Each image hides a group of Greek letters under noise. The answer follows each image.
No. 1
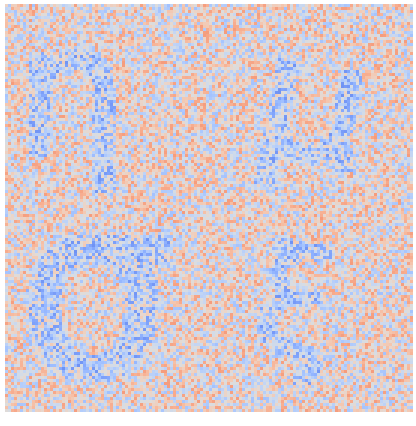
top left: eta; top right: mu; bottom left: sigma; bottom right: xi
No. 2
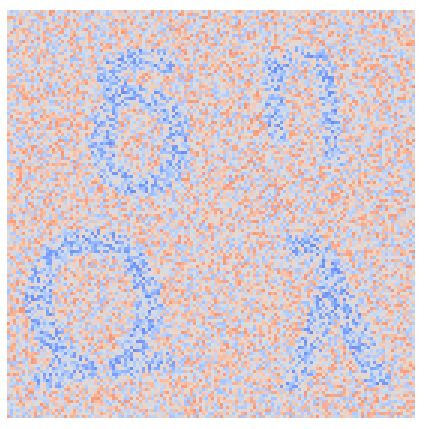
top left: delta; top right: eta; bottom left: omega; bottom right: lambda
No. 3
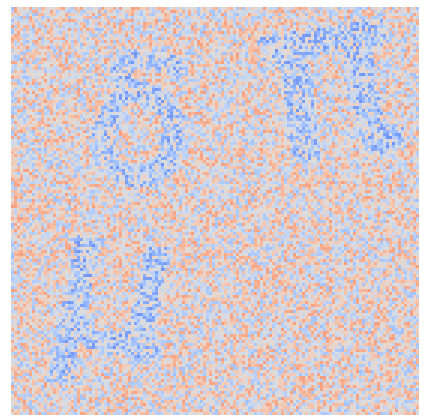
top left: delta; top right: pi; bottom left: mu
